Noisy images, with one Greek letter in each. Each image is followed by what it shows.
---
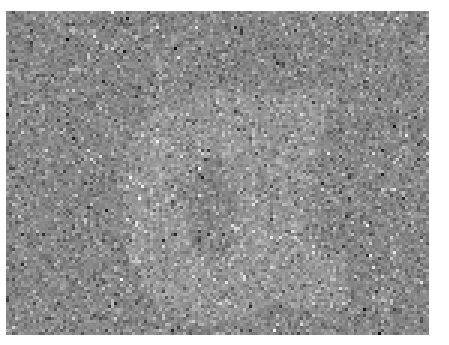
alpha
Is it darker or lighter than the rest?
lighter
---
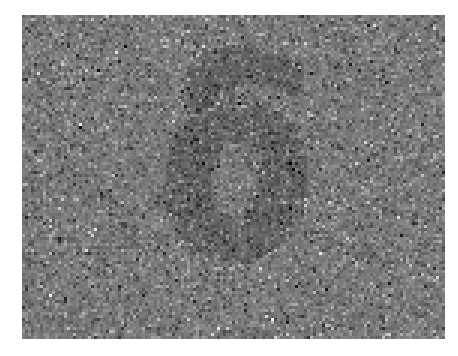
delta
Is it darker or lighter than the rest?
darker
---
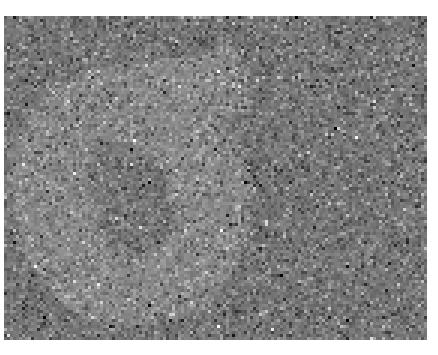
sigma
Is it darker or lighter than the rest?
lighter
